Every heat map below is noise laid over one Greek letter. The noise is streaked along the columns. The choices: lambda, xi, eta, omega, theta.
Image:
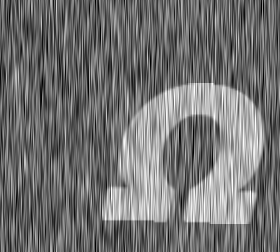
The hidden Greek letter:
omega
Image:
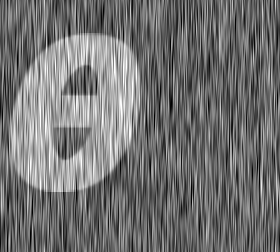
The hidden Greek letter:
theta
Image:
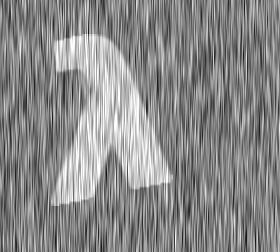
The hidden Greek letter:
lambda
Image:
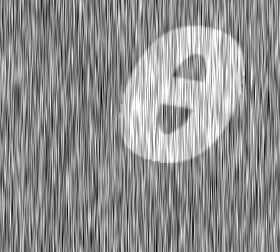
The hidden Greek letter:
theta
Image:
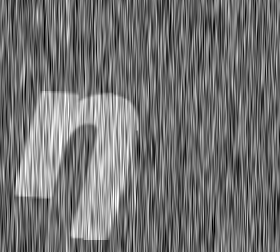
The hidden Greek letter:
eta
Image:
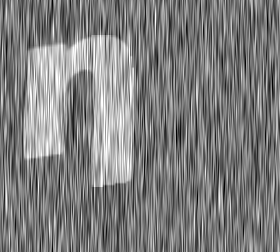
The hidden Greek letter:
eta
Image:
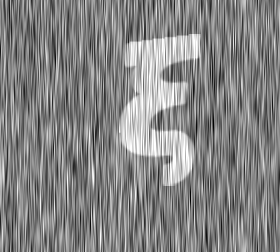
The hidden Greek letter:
xi
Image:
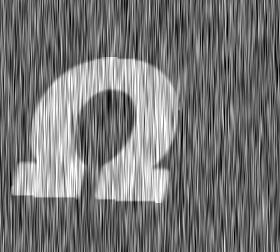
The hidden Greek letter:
omega
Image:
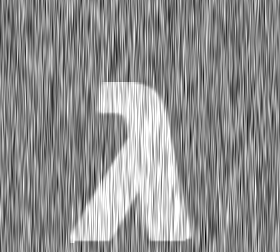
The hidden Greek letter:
lambda
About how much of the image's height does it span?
two thirds
